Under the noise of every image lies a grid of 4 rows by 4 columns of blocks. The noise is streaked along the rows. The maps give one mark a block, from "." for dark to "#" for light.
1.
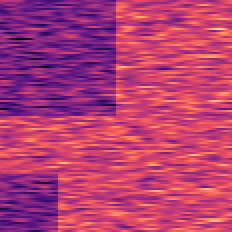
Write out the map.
. . # #
. . # #
# # # #
. # # #
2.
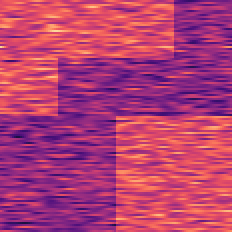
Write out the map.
# # # .
# . . .
. . # #
. . # #
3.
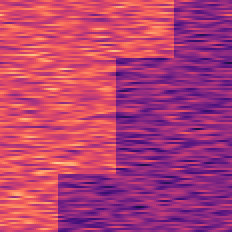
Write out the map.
# # # .
# # . .
# # . .
# . . .
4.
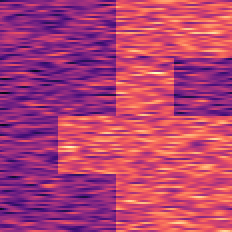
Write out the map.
. . # #
. . # .
. # # #
. . # #
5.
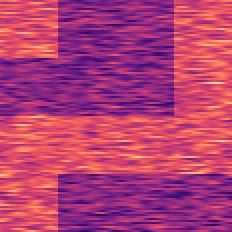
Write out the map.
# . . #
. . . #
# # # #
# . . .
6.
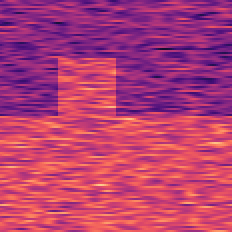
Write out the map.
. . . .
. # . .
# # # #
# # # #
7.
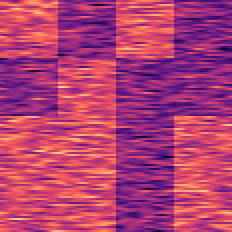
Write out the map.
# . # .
. # . .
# # . #
# # . #
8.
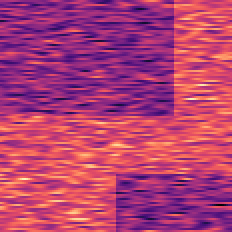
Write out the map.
. . . #
. . . #
# # # #
# # . .
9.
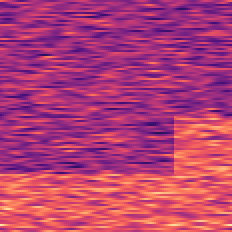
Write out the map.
. . . .
. . . .
. . . #
# # # #
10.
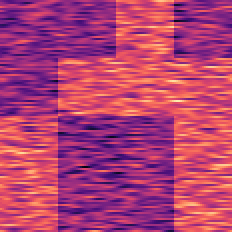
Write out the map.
. . # .
. # # #
# . . #
# . . #
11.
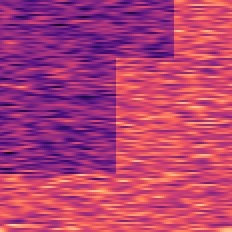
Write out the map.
. . . #
. . # #
. . # #
# # # #
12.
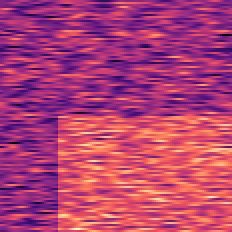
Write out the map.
. . . .
. . . .
. # # #
. # # #
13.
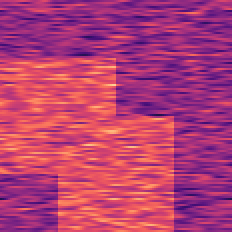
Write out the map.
. . . .
# # . .
# # # .
. # # .
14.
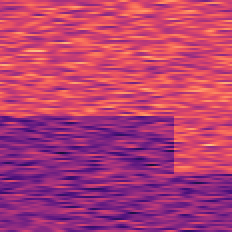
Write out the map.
# # # #
# # # #
. . . #
. . . .
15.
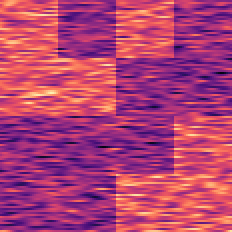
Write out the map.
# . # .
# # . .
. . . #
. . # #
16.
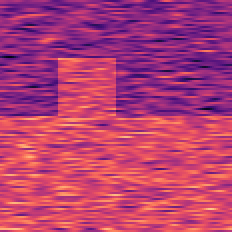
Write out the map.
. . . .
. # . .
# # # #
# # # #
